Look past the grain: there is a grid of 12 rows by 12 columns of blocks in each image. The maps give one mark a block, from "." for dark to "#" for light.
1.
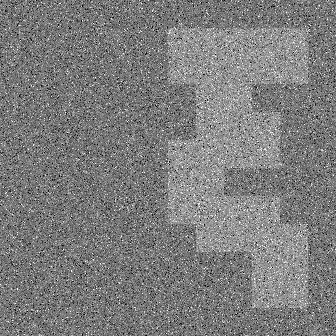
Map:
............
......#####.
......#####.
.......##...
.......###..
......####..
......##....
......####..
.......####.
.........##.
.........##.
............
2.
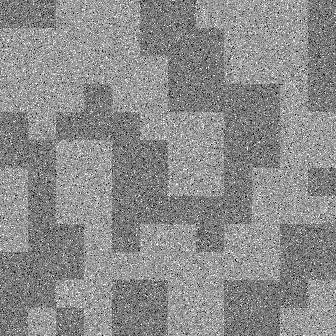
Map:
..###..####.
#####...###.
######..###.
###.##....#.
.#...###..##
..##..##..##
#.##..##.##.
#.##.....###
#..#.##.##..
...#######..
..##..##...#
.#.#..##..##
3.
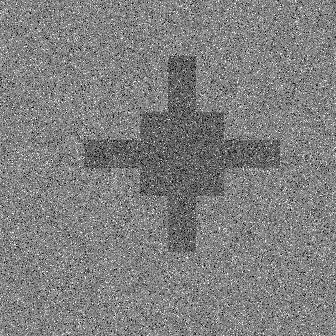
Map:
############
############
######.#####
######.#####
#####...####
###.......##
#####...####
######.#####
######.#####
############
############
############
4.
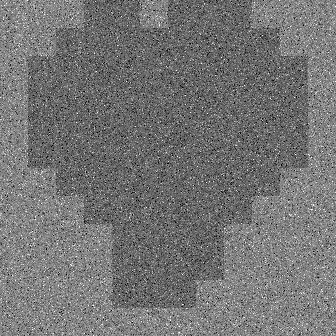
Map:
###..#...###
##........##
#..........#
#..........#
#..........#
#..........#
##........##
###......###
####....####
####....####
####...#####
############
